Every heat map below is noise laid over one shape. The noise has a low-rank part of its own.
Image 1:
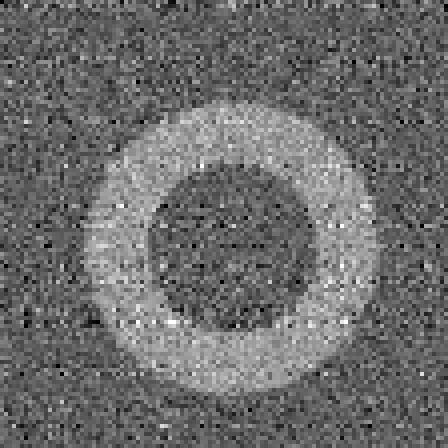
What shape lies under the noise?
ring
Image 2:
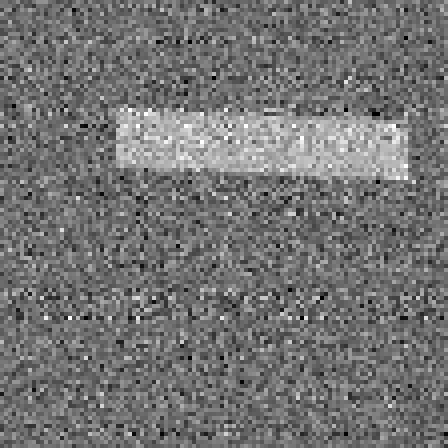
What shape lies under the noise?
bar
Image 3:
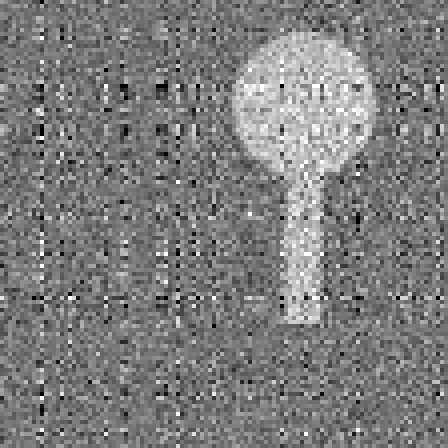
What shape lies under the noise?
lollipop
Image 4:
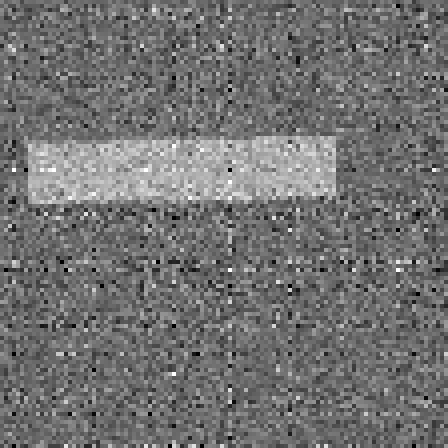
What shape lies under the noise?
bar
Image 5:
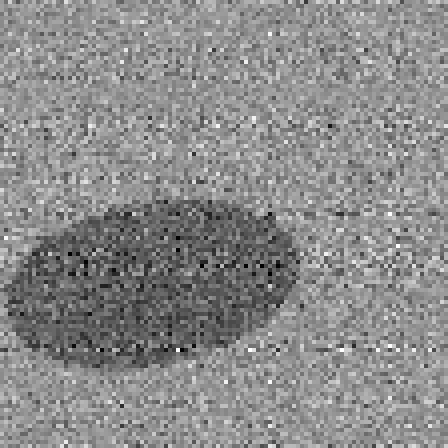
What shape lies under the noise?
ellipse
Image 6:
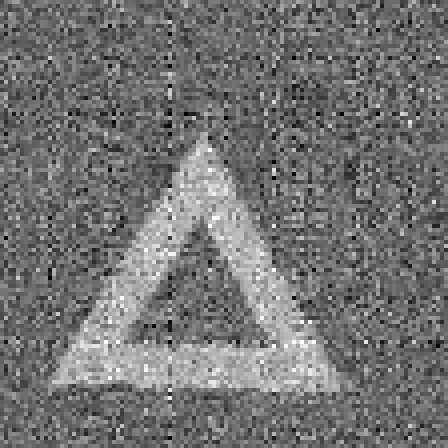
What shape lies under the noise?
triangle frame
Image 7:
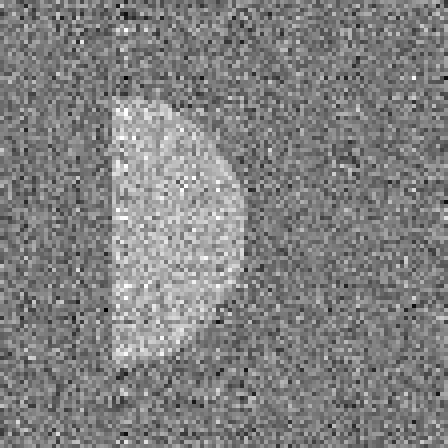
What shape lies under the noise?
half disc
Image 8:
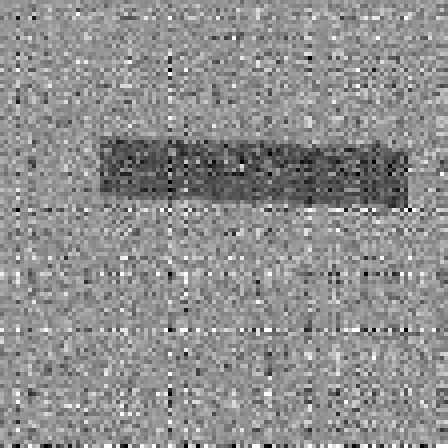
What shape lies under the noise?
bar
